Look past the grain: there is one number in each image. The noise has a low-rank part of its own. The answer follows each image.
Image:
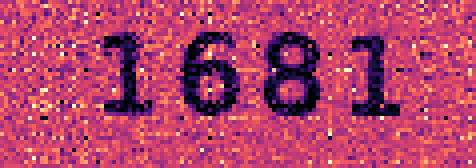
1681
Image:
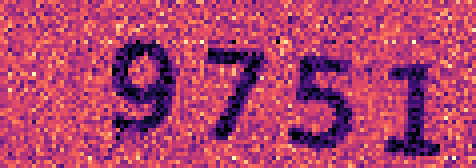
9751
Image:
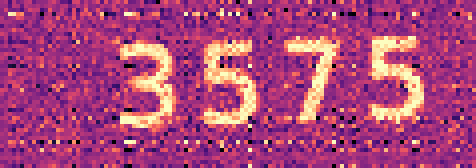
3575
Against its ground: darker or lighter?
lighter
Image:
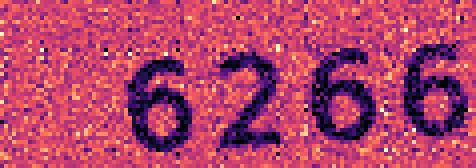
6266
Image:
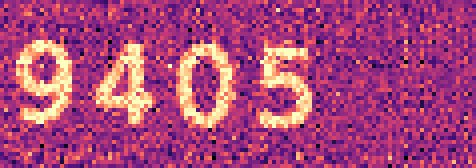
9405
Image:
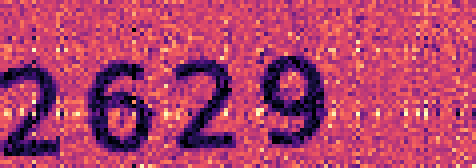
2629
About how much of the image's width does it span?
two thirds
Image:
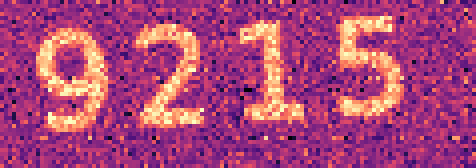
9215
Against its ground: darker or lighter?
lighter
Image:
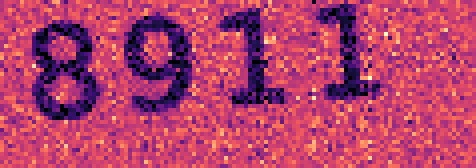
8911
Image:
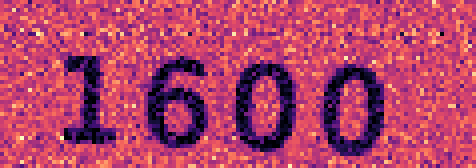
1600
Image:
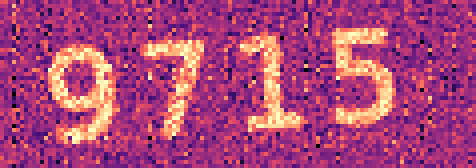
9715
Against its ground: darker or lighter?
lighter
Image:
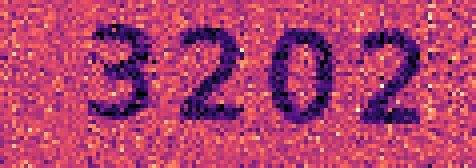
3202
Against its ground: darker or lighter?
darker
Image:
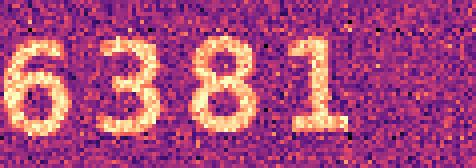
6381
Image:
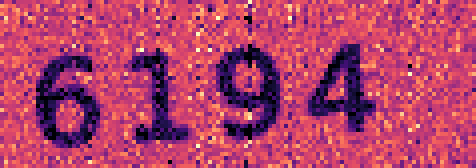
6194
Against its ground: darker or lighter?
darker
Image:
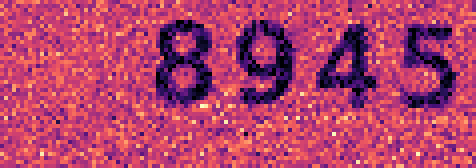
8945
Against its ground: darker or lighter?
darker
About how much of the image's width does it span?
two thirds
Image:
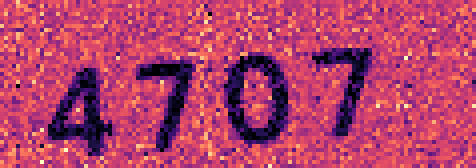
4707
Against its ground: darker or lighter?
darker
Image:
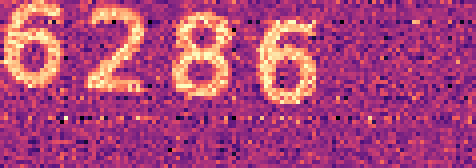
6286
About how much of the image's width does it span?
two thirds
